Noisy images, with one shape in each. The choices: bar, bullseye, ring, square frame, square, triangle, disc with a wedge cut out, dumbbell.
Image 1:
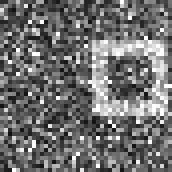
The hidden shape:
square frame
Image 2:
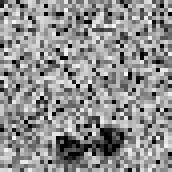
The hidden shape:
dumbbell
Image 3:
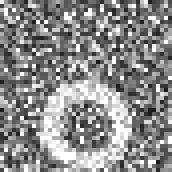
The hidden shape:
ring
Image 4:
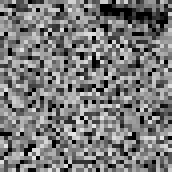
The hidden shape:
bar
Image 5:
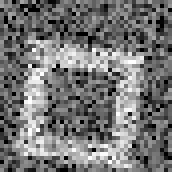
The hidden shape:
square frame
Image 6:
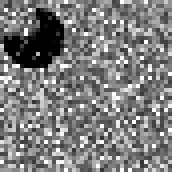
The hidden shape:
disc with a wedge cut out
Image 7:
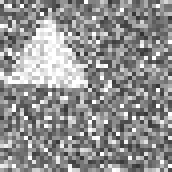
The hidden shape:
triangle
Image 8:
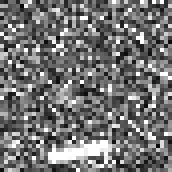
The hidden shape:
bar
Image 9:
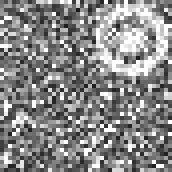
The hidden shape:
bullseye
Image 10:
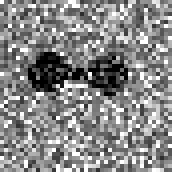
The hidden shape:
dumbbell
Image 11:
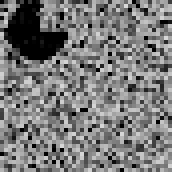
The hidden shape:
disc with a wedge cut out
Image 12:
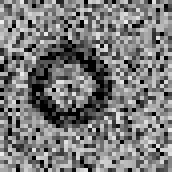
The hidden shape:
ring
